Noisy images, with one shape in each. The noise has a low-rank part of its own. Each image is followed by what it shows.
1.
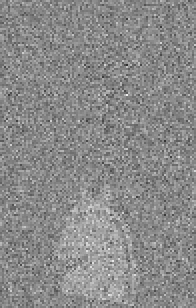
chess knight
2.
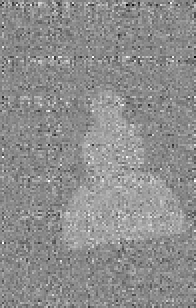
chess pawn
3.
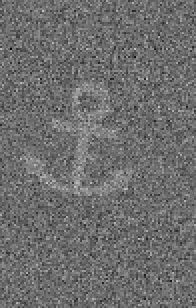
anchor
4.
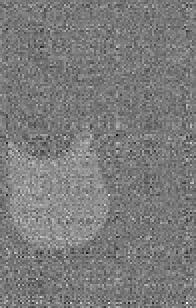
cat's head
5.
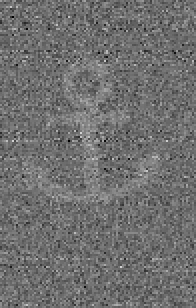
anchor
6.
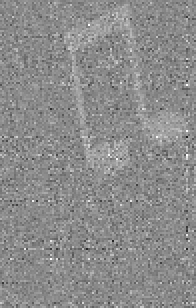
pair of musical notes
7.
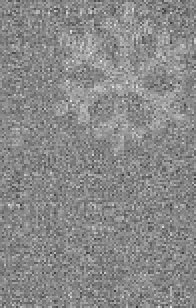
snowflake
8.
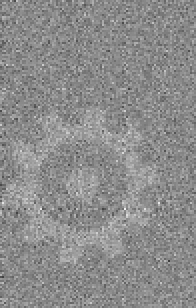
gear
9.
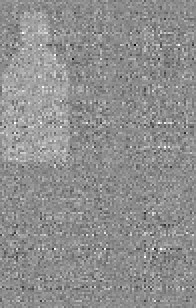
bottle
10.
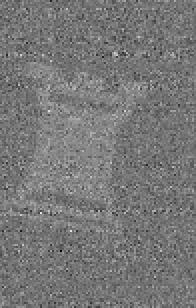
chess rook
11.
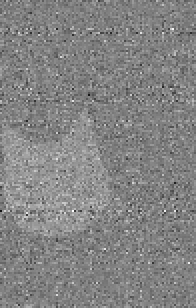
cat's head
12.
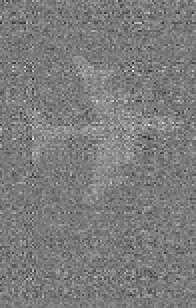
airplane
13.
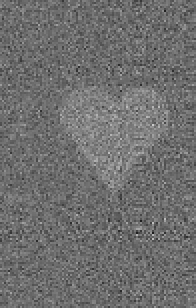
heart
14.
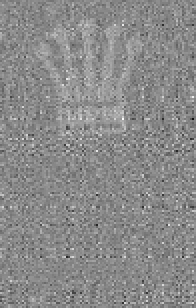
chess queen
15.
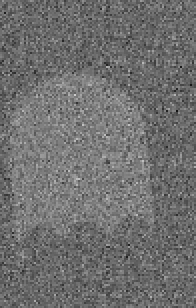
ghost
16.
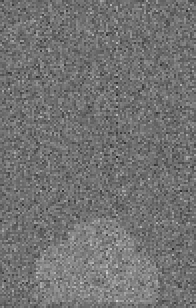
cloud
